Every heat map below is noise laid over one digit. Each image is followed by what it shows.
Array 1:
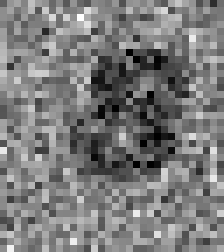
dark 8
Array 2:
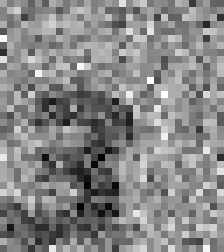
dark 3
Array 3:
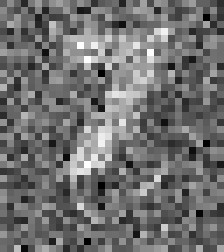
light 7
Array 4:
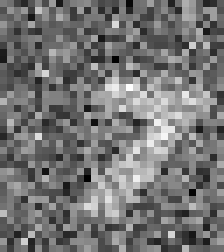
light 7
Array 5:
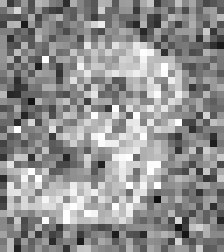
light 3
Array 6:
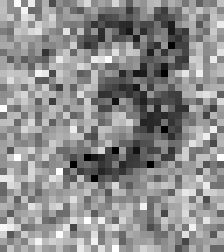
dark 3
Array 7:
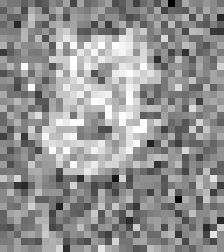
light 8
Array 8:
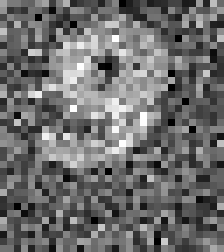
light 9
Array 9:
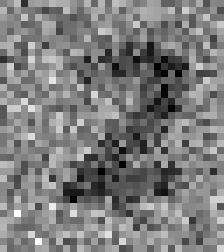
dark 2
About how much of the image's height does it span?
two thirds
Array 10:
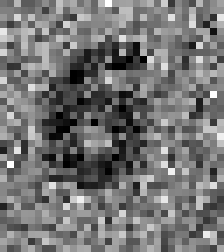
dark 6
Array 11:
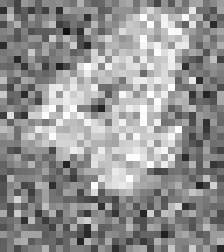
light 4
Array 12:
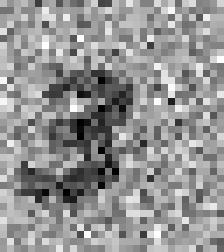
dark 3
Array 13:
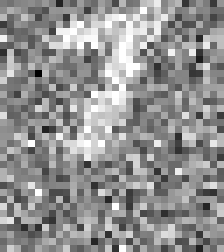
light 7
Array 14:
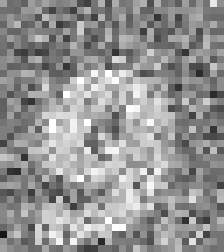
light 9
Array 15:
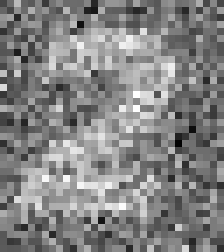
light 2
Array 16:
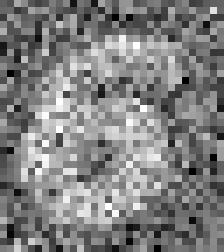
light 6
